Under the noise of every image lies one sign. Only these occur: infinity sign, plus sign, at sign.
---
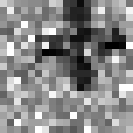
dark plus sign
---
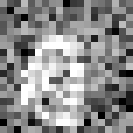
light at sign
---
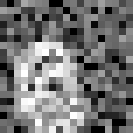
light at sign
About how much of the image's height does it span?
two thirds
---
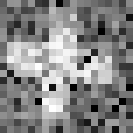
light plus sign
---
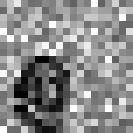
dark at sign
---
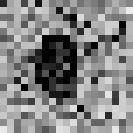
dark at sign
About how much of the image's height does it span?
half
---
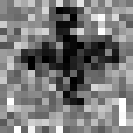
dark plus sign
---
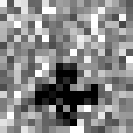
dark plus sign
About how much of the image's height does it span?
half
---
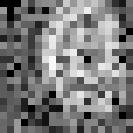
light at sign
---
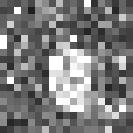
light at sign
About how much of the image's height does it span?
half
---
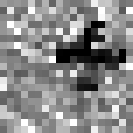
dark plus sign
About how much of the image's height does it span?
half
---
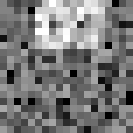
light infinity sign
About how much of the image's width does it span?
half
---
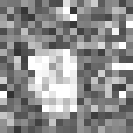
light at sign
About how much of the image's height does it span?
half
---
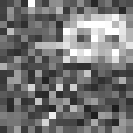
light infinity sign
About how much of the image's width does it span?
half
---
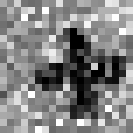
dark plus sign
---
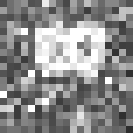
light infinity sign
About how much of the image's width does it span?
half
